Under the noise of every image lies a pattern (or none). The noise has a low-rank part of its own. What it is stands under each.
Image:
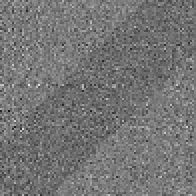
a diagonal band
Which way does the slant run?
bottom left to top right
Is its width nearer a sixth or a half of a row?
a half
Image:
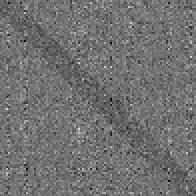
a diagonal band
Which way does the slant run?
top left to bottom right
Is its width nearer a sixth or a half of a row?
a sixth
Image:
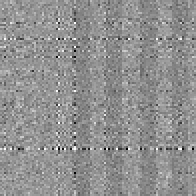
bands of columns
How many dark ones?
4
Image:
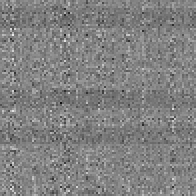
bands of rows
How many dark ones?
3
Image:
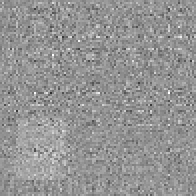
one block
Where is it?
bottom left
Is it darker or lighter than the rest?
lighter
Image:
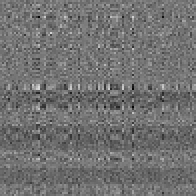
bands of rows
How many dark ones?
3
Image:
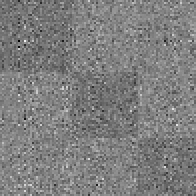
blocks along the diagonal
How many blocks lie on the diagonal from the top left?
3
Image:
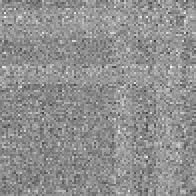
bands of rows crossing bands of columns
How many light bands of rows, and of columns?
2 and 2
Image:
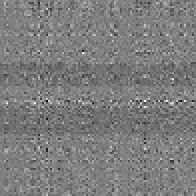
bands of rows
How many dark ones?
2
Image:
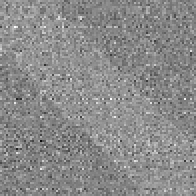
a diagonal band
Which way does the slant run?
top left to bottom right
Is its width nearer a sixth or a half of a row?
a half
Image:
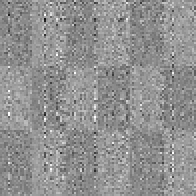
a checkerboard
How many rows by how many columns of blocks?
3 by 6
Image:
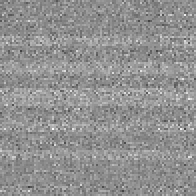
bands of rows
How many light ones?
5
